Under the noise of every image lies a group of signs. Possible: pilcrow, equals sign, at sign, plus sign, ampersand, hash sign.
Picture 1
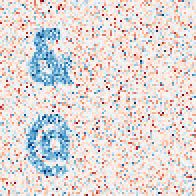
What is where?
top left: blue ampersand; bottom left: blue at sign
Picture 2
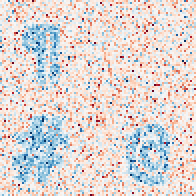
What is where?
top left: blue pilcrow; bottom left: blue hash sign; bottom right: blue at sign
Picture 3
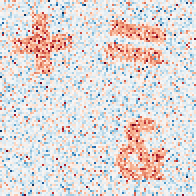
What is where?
top left: red plus sign; top right: red equals sign; bottom right: red ampersand
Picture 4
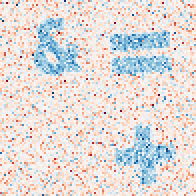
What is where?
top left: blue ampersand; top right: blue equals sign; bottom right: blue plus sign
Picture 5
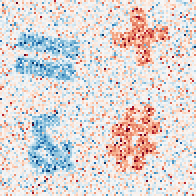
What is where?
top left: blue equals sign; top right: red plus sign; bottom left: blue ampersand; bottom right: red hash sign
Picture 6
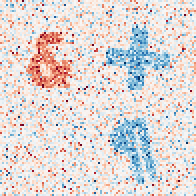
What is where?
top left: red ampersand; top right: blue plus sign; bottom right: blue pilcrow
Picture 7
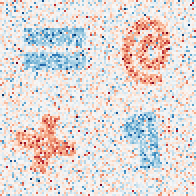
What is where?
top left: blue equals sign; top right: red at sign; bottom left: red plus sign; bottom right: blue pilcrow
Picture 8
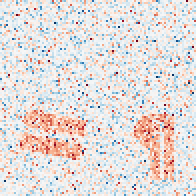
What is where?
bottom left: red equals sign; bottom right: red pilcrow
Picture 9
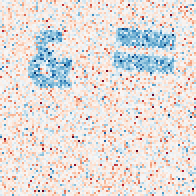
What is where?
top left: blue ampersand; top right: blue equals sign
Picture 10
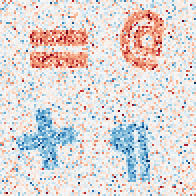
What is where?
top left: red equals sign; top right: red at sign; bottom left: blue plus sign; bottom right: blue pilcrow
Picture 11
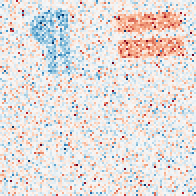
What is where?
top left: blue pilcrow; top right: red equals sign
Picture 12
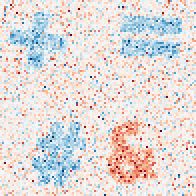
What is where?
top left: blue plus sign; top right: blue equals sign; bottom left: blue hash sign; bottom right: red ampersand
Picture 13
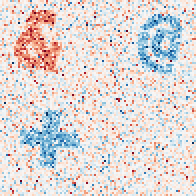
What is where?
top left: red ampersand; top right: blue at sign; bottom left: blue plus sign
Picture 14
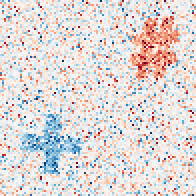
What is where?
top right: red hash sign; bottom left: blue plus sign
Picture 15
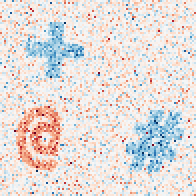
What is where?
top left: blue plus sign; bottom left: red at sign; bottom right: blue hash sign
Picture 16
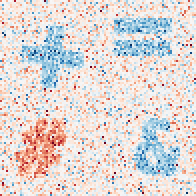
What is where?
top left: blue plus sign; top right: blue equals sign; bottom left: red hash sign; bottom right: blue ampersand
